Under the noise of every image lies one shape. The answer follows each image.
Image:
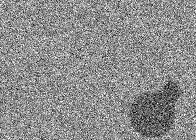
light bulb
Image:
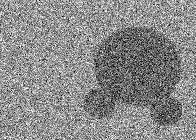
bear's head
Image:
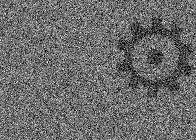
gear
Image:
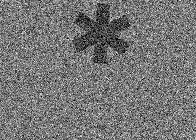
asterisk
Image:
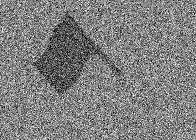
flag
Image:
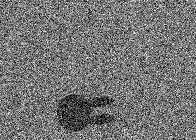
rabbit's head
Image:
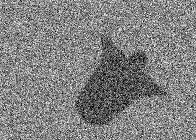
bell
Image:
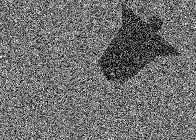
bell
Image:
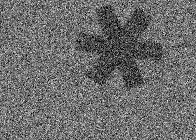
asterisk
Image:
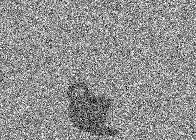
teapot
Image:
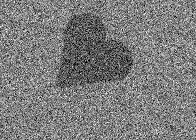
heart
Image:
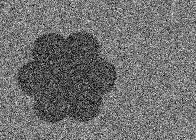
flower
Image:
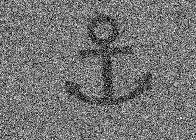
anchor
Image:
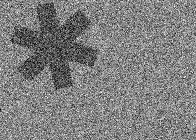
asterisk
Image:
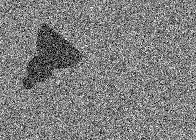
chess pawn
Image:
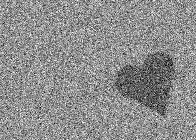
heart
